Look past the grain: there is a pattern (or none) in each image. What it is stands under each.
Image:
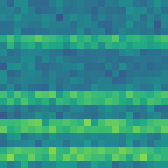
bands of rows
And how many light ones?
4
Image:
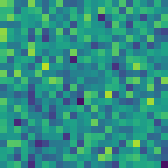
only noise
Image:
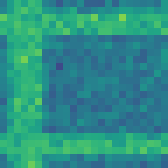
bands of rows crossing bands of columns
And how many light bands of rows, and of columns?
2 and 1
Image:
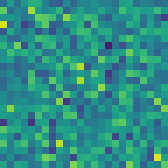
only noise
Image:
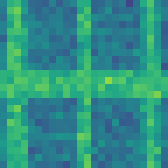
bands of rows crossing bands of columns
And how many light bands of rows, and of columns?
1 and 3
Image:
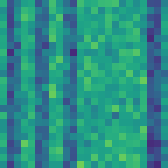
bands of columns
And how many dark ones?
4
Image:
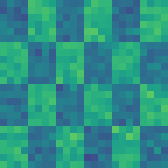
a checkerboard
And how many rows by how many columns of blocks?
4 by 6
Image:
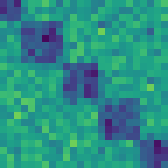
blocks along the diagonal
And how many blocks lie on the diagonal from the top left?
5
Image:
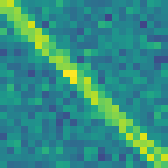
a diagonal band
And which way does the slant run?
top left to bottom right
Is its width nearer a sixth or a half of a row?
a sixth
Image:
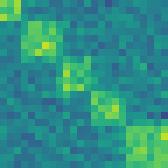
blocks along the diagonal
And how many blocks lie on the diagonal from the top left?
5
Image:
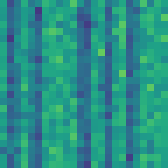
bands of columns
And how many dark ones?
5
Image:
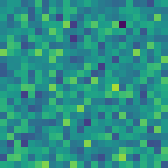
only noise
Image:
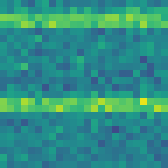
bands of rows
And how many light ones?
2
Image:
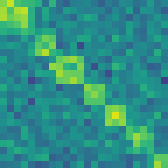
blocks along the diagonal
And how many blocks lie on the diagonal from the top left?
7
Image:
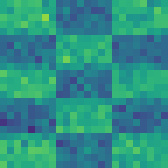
a checkerboard
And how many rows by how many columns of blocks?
5 by 3
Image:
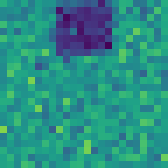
one block
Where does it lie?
top middle
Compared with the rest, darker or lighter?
darker
